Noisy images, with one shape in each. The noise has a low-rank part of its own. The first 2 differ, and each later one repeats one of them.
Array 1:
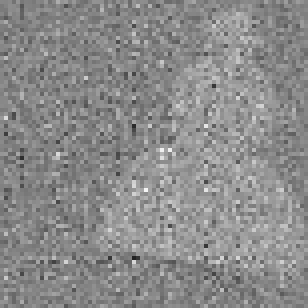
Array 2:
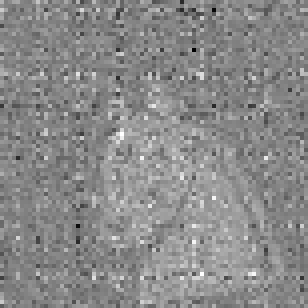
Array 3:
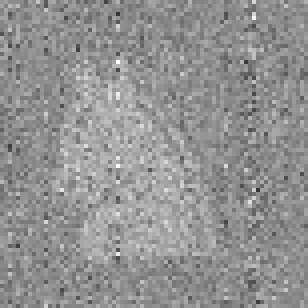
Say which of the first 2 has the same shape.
2
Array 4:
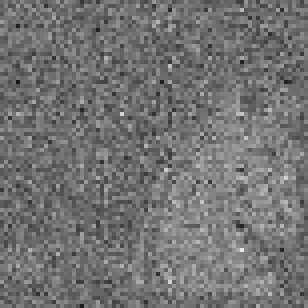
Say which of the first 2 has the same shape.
2
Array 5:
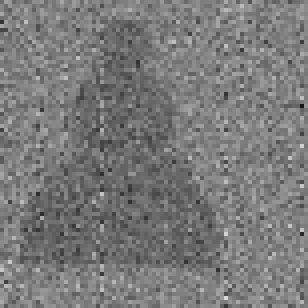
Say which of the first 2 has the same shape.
1
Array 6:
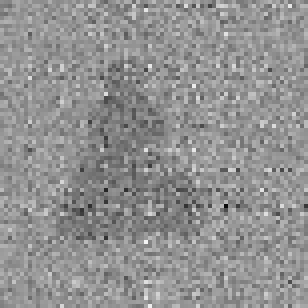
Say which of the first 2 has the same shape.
1
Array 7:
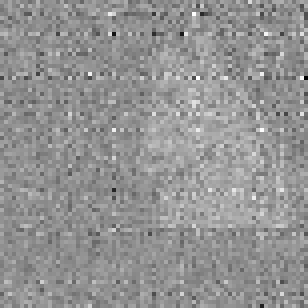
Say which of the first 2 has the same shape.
2
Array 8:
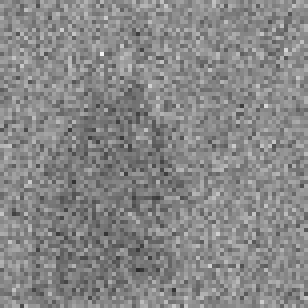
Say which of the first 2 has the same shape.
2
